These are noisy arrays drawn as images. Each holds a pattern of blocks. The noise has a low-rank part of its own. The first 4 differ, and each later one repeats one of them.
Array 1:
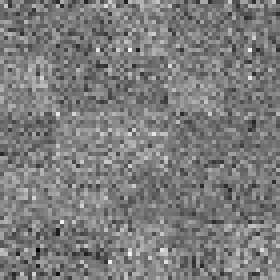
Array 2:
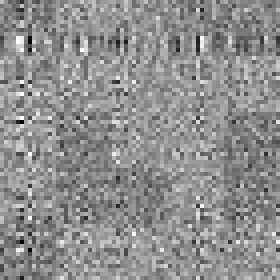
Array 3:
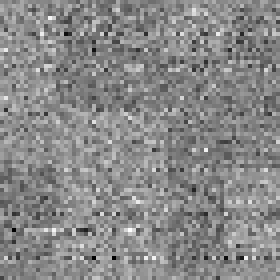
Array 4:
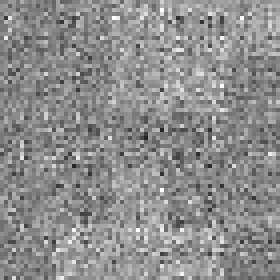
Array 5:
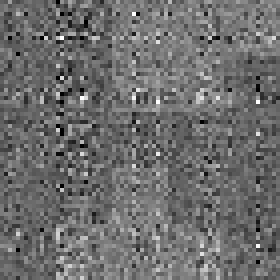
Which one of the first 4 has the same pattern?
4
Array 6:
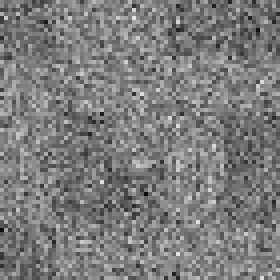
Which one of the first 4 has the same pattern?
2
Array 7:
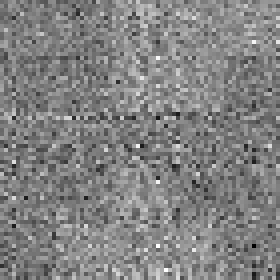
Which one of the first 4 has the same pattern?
4
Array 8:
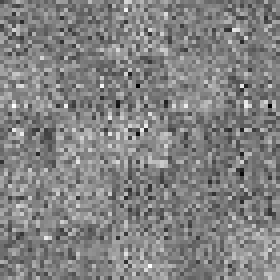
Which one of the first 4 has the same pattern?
1
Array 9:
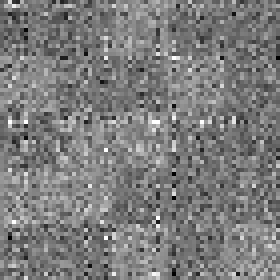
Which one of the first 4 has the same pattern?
1
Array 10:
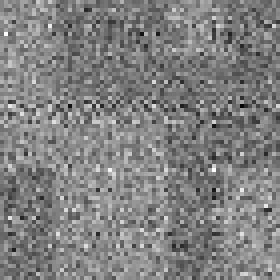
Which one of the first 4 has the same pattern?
3
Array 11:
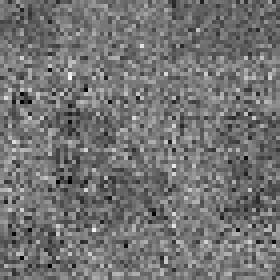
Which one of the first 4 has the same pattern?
2
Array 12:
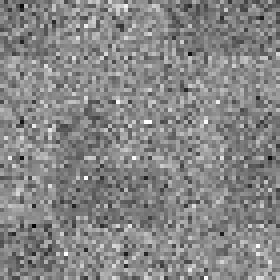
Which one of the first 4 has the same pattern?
2
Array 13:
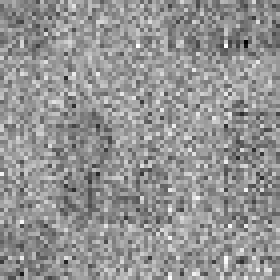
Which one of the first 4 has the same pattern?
2
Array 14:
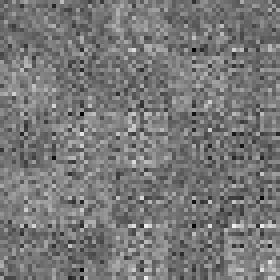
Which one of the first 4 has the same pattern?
1
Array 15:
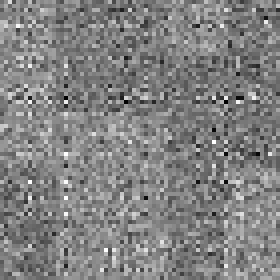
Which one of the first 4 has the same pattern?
3
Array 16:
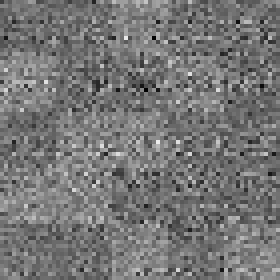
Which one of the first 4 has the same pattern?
1
